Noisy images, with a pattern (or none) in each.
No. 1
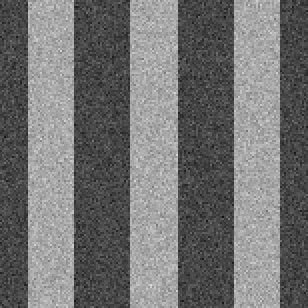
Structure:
vertical stripes
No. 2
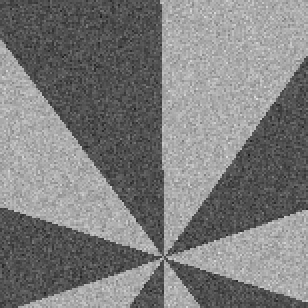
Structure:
spokes from one point
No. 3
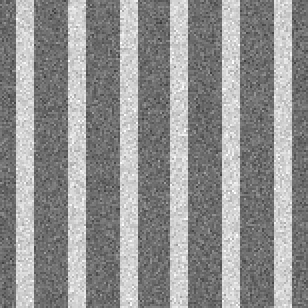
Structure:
vertical stripes
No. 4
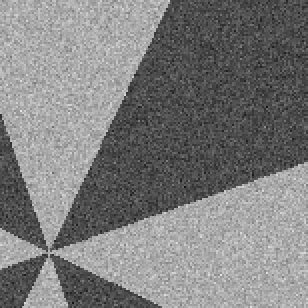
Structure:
spokes from one point
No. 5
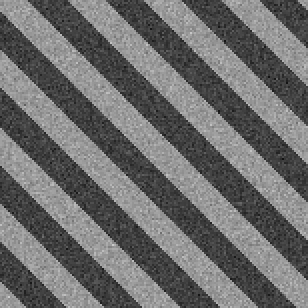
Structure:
diagonal stripes
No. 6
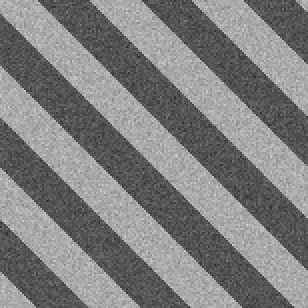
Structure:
diagonal stripes
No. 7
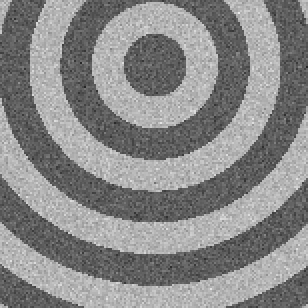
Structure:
rings round one point
